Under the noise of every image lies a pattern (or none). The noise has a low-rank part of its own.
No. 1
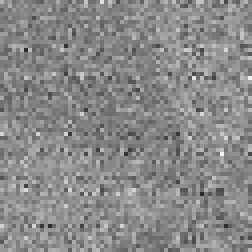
spokes from one point
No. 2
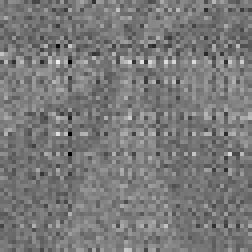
spokes from one point
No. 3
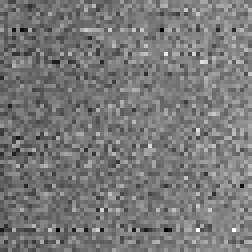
a smooth slope
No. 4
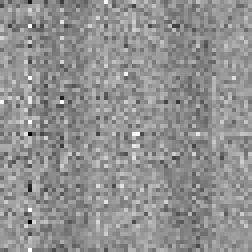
vertical stripes
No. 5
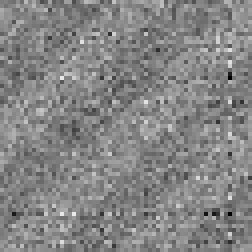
diagonal stripes
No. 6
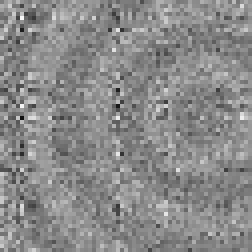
rings round one point
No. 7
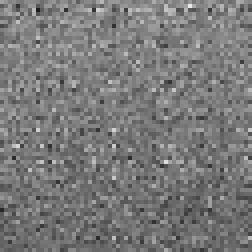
a smooth slope
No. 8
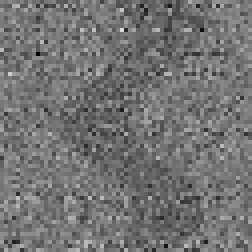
a wavy band
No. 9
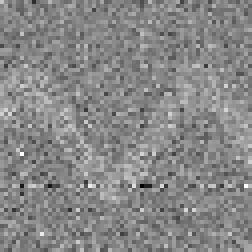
a wavy band
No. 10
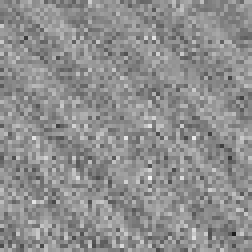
diagonal stripes
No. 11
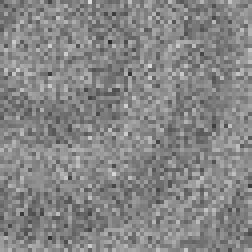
rings round one point
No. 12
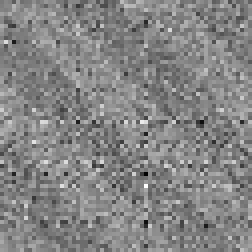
diagonal stripes
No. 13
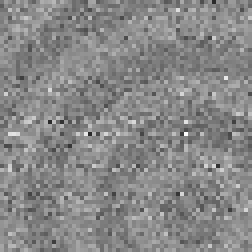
rings round one point
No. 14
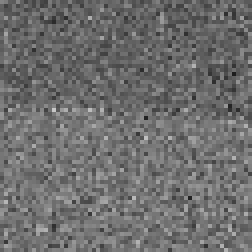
a sharp edge
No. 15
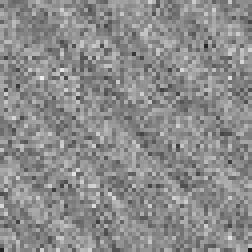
diagonal stripes
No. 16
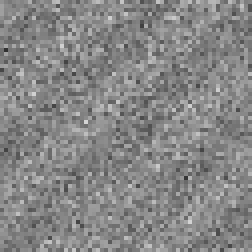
diagonal stripes
